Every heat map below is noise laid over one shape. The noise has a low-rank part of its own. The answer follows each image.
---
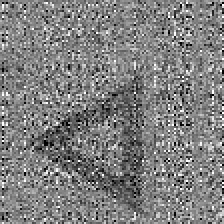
triangle frame
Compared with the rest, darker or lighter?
darker
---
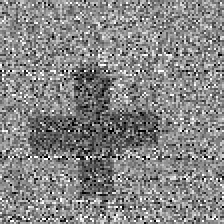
cross
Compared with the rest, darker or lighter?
darker
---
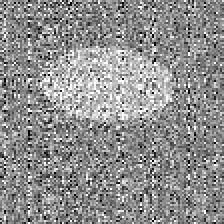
ellipse
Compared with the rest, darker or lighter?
lighter
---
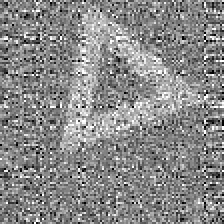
triangle frame
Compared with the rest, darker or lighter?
lighter
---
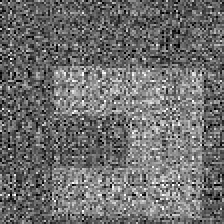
square with a notch
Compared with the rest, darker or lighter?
lighter
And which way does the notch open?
left
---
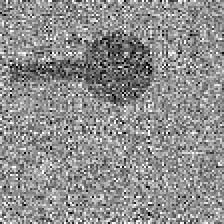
lollipop
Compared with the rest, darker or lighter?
darker
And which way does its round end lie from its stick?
right
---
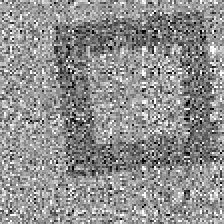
square frame
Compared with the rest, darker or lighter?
darker
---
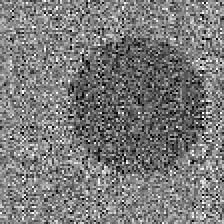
disc
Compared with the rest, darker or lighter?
darker
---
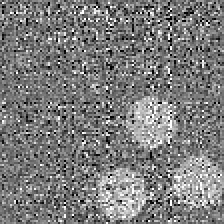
three dots
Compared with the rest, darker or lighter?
lighter
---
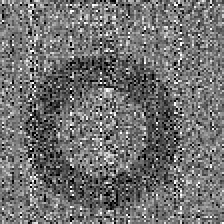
ring
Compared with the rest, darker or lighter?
darker
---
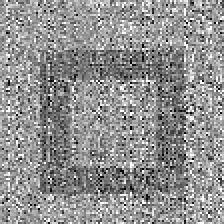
square frame
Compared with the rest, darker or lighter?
darker
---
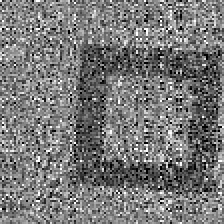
square frame
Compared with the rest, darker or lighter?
darker
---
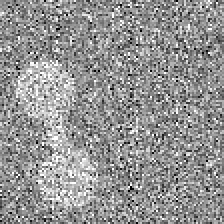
dumbbell
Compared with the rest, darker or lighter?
lighter
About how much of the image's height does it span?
two thirds
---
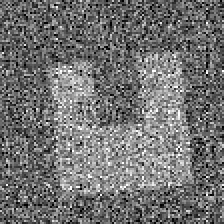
square with a notch
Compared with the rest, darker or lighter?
lighter
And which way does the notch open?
up
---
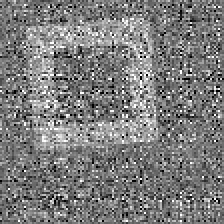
square frame
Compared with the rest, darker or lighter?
lighter
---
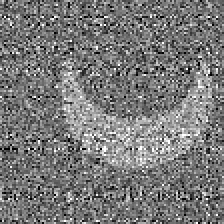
crescent
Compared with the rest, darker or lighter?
lighter
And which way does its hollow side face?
up
